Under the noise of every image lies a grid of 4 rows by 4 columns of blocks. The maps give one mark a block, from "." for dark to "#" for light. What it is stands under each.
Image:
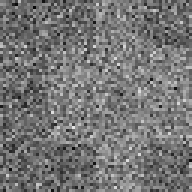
. . # .
. # # #
. # # #
. . # .
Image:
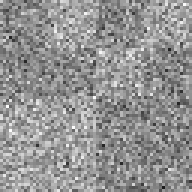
. # . #
. . # .
# # . .
# # . .
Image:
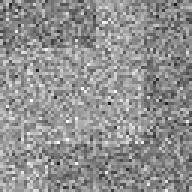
. . # .
# # # .
# # # .
# . . .
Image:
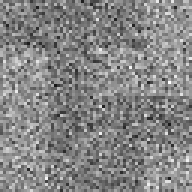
. . . #
# . # #
# . . .
# . . #
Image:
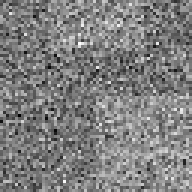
. # # .
. . . .
. . # #
. . # #
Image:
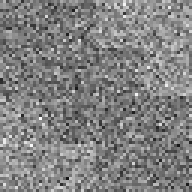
. . # #
. . . #
# . . .
# # . .
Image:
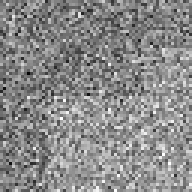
. . . .
. . . #
. # # #
. # # #
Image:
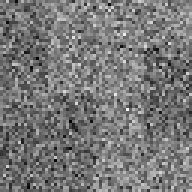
. # # #
. # # .
. . # .
. . # #
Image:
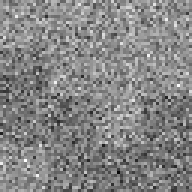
# # # #
. # # #
. . # .
# . . .
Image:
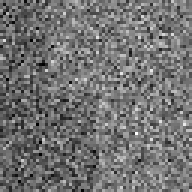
. # # #
. # # #
. . # #
. . # #
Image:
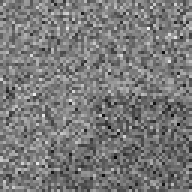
# # # #
# # # #
# # . .
# . . .
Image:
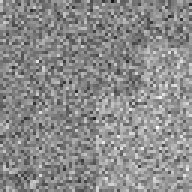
. . . .
. . . #
. . # #
. . # #
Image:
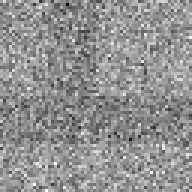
# . # #
# . # #
. . . .
# # # #
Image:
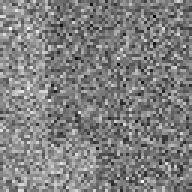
# . . .
# . . .
# . . .
# # . .
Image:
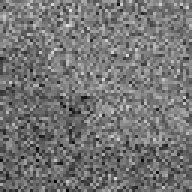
# # # #
. # # #
. . # #
. . . .
